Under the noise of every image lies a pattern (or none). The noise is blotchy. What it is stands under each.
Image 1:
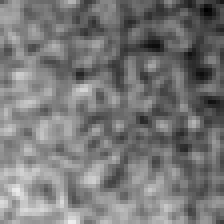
a smooth slope
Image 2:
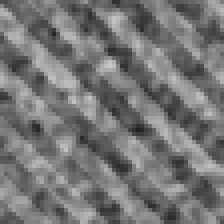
diagonal stripes
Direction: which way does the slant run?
top left to bottom right
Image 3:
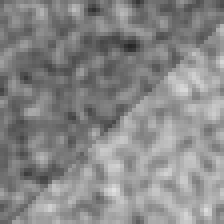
a sharp edge
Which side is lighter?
bottom right
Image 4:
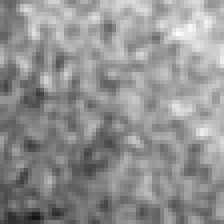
a smooth slope
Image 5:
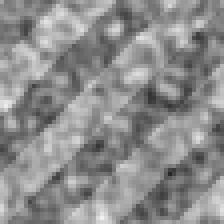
diagonal stripes
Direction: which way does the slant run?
bottom left to top right
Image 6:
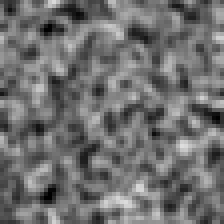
only noise
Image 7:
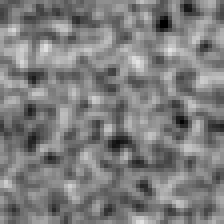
only noise
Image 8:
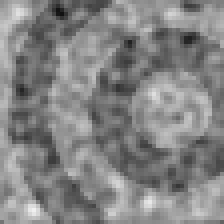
rings round one point
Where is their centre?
middle right
